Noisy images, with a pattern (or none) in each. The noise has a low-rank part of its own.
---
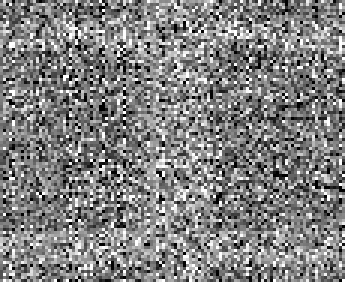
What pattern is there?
bands of rows crossing bands of columns
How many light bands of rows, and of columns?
2 and 1
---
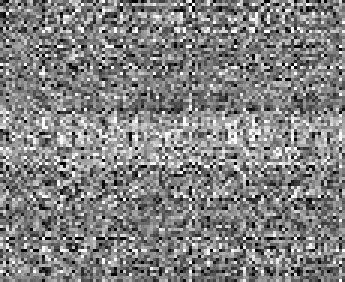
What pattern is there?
one band of rows
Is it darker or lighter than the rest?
lighter
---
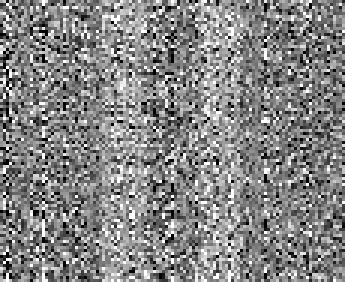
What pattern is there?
bands of columns
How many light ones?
2
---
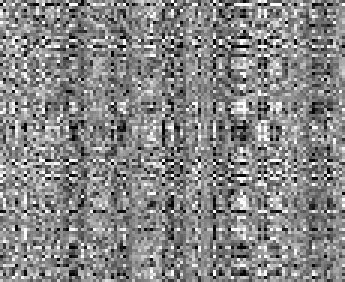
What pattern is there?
bands of columns
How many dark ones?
5
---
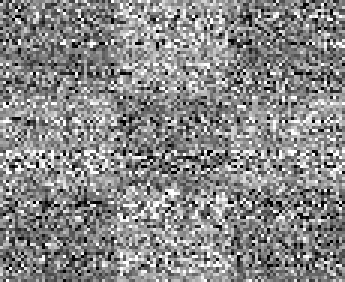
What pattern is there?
a checkerboard
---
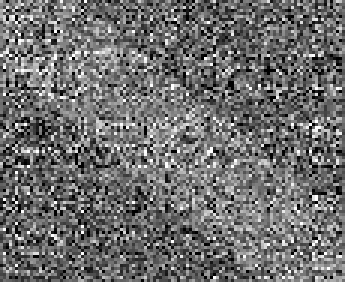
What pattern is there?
a diagonal band
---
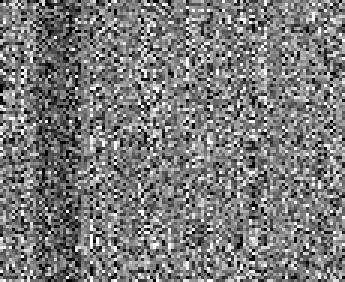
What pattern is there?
one band of columns
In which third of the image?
left
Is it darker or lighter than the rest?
darker
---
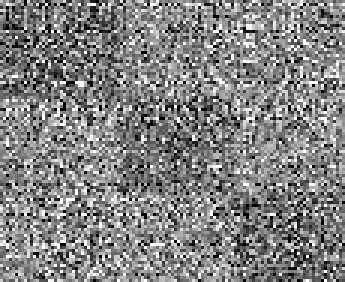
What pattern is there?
blocks along the diagonal
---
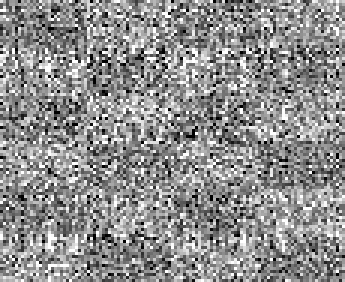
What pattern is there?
a checkerboard
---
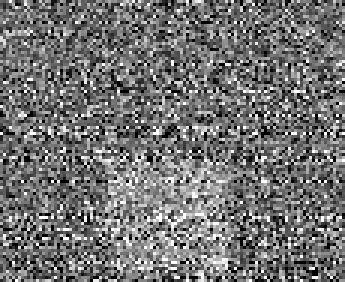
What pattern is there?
one block
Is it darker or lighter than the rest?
lighter
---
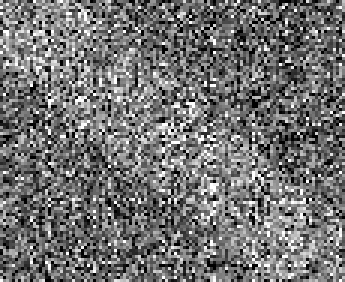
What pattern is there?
a diagonal band
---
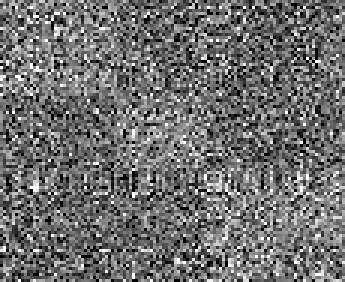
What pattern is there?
blocks along the diagonal
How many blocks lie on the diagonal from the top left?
3
